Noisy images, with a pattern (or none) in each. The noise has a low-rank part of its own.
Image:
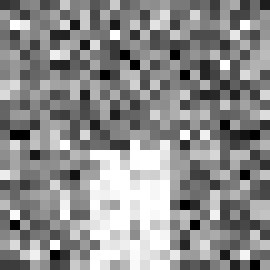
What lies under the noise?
one block
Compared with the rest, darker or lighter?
lighter
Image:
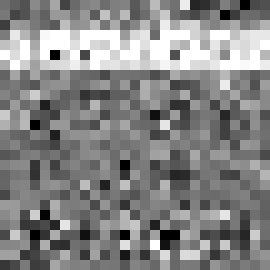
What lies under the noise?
one band of rows
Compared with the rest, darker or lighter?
lighter
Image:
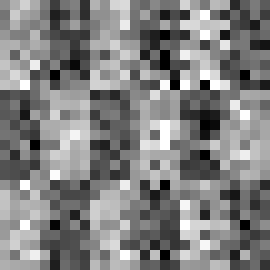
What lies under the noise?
a checkerboard
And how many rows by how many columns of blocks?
3 by 6
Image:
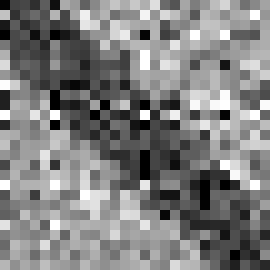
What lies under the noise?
a diagonal band
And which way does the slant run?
top left to bottom right
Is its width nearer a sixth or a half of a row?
a half
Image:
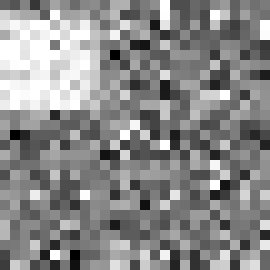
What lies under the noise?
one block
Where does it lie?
top left
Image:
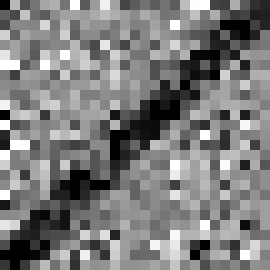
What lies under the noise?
a diagonal band
